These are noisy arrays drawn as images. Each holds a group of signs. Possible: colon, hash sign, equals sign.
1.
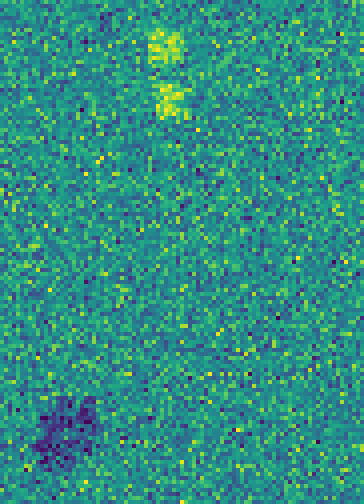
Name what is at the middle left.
nothing
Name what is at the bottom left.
hash sign
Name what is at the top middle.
colon
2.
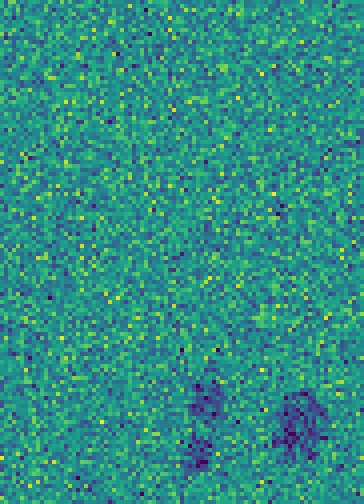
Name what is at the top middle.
nothing
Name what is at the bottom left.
nothing
